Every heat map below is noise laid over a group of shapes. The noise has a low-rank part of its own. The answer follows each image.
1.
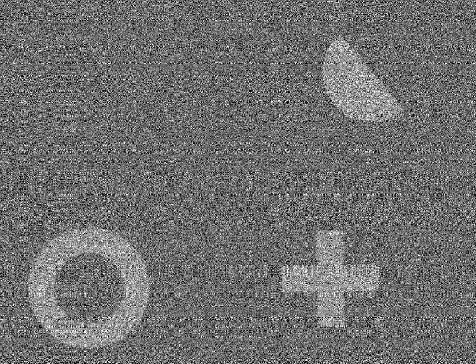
top right: light half disc; bottom left: light ring; bottom right: light cross
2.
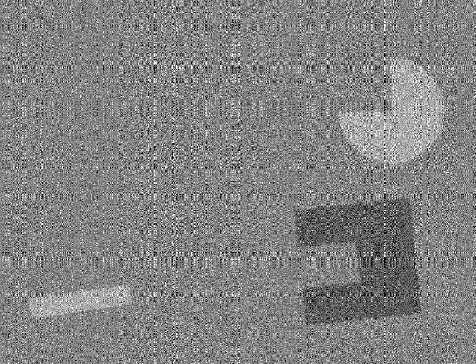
top right: light disc with a wedge cut out; bottom left: light bar; bottom right: dark square with a notch
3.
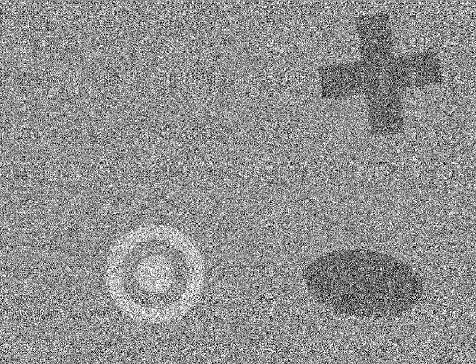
top right: dark cross; bottom left: light bullseye; bottom right: dark ellipse
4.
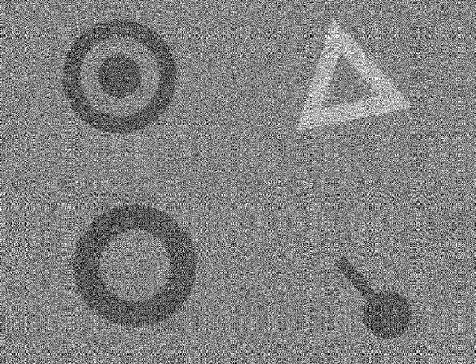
top left: dark bullseye; top right: light triangle frame; bottom left: dark ring; bottom right: dark lollipop
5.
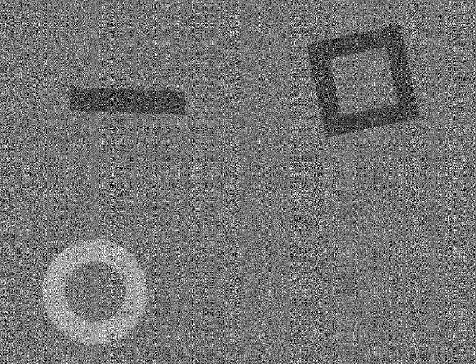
top left: dark bar; top right: dark square frame; bottom left: light ring
